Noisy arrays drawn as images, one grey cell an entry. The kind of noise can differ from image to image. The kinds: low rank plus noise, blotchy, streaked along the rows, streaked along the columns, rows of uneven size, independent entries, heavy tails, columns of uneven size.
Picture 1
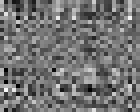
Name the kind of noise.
low rank plus noise
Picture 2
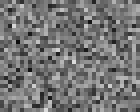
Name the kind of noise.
independent entries
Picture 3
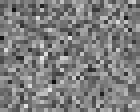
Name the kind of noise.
independent entries
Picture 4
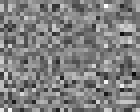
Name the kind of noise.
low rank plus noise
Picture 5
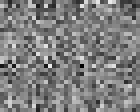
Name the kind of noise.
low rank plus noise
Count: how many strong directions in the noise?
three or four
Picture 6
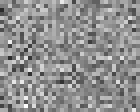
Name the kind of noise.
low rank plus noise
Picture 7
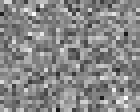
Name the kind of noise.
low rank plus noise
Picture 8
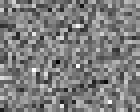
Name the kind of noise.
independent entries
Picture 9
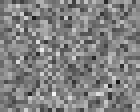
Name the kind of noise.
independent entries
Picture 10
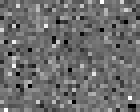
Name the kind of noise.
heavy tails
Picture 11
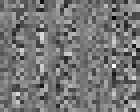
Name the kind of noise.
columns of uneven size
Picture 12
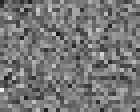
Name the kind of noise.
independent entries
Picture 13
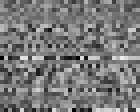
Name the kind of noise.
rows of uneven size
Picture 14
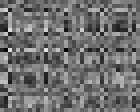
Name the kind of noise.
low rank plus noise
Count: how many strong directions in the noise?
one
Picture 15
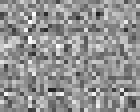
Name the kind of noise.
low rank plus noise
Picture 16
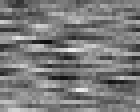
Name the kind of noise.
streaked along the rows
